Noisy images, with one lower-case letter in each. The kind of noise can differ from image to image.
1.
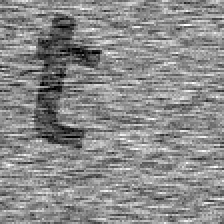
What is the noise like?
streaked along the rows
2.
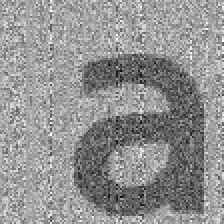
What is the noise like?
columns of uneven size
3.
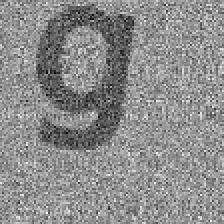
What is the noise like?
low rank plus noise
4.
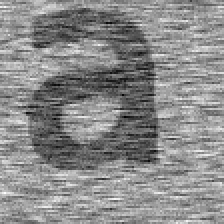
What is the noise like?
streaked along the rows
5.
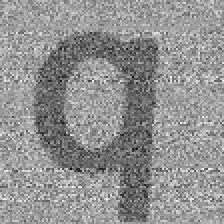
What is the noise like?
rows of uneven size
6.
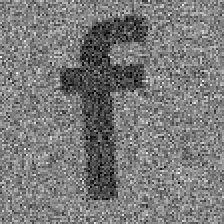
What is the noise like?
low rank plus noise
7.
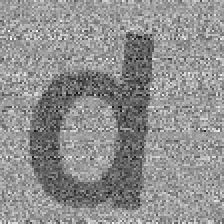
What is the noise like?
rows of uneven size
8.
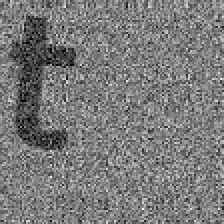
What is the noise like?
low rank plus noise
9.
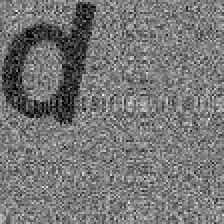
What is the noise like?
low rank plus noise
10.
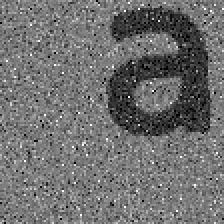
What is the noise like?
heavy tails
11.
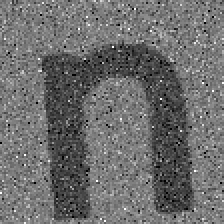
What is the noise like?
heavy tails
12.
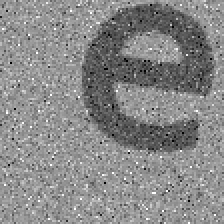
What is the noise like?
heavy tails
